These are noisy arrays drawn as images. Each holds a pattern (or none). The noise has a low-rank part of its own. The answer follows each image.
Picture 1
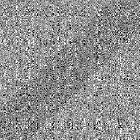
a diagonal band
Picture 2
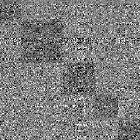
blocks along the diagonal
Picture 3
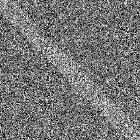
a diagonal band
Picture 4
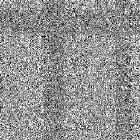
bands of rows crossing bands of columns
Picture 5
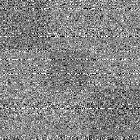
blocks along the diagonal
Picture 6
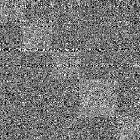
blocks along the diagonal
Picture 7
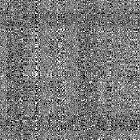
bands of rows crossing bands of columns
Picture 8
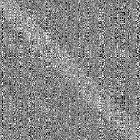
a diagonal band
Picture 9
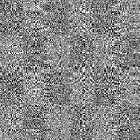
a checkerboard
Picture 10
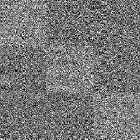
blocks along the diagonal
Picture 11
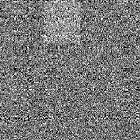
one block
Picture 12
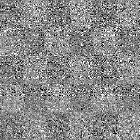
a checkerboard
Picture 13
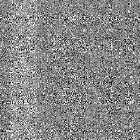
one band of columns
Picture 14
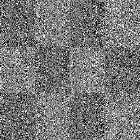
a checkerboard
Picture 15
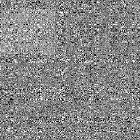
one block
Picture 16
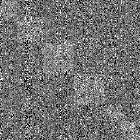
blocks along the diagonal
